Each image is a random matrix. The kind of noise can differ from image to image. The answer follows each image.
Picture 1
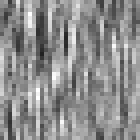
streaked along the columns
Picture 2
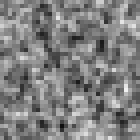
blotchy
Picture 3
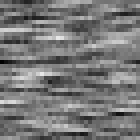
streaked along the rows
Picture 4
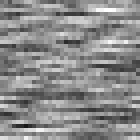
streaked along the rows
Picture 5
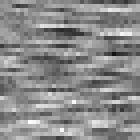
streaked along the rows
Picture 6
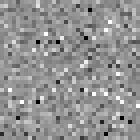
heavy tails
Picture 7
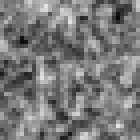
blotchy
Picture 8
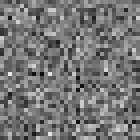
low rank plus noise
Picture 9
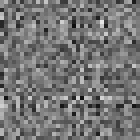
low rank plus noise
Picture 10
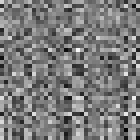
low rank plus noise
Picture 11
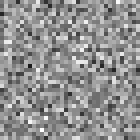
independent entries
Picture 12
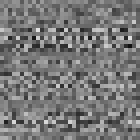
rows of uneven size
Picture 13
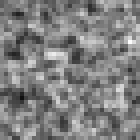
blotchy
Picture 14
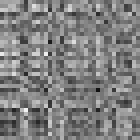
low rank plus noise
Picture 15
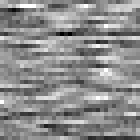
streaked along the rows
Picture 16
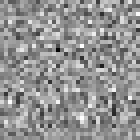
low rank plus noise
